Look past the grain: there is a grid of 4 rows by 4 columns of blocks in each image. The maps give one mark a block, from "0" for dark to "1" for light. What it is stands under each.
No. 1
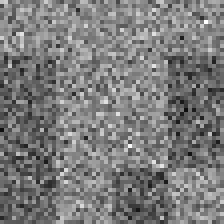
1 1 1 1
0 1 1 0
0 1 1 0
0 1 0 1
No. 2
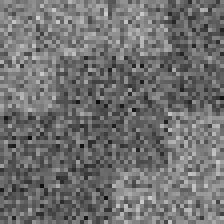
1 1 1 0
1 0 0 0
0 0 0 1
0 0 1 1
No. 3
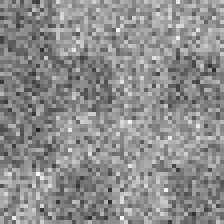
0 1 1 1
0 0 1 0
0 1 1 1
1 0 1 0
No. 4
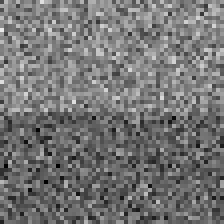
1 1 1 1
1 1 1 1
0 0 0 0
0 0 0 0
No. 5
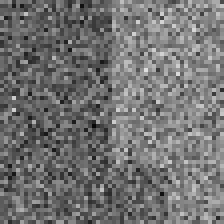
0 0 1 1
0 0 1 1
0 0 1 1
0 0 0 1
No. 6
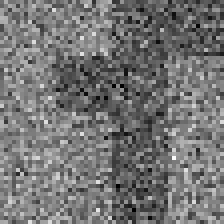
1 1 0 0
1 0 0 1
1 1 0 1
1 1 0 1
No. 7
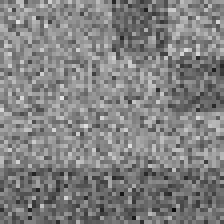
1 1 0 1
1 1 1 0
1 1 1 1
0 0 0 0
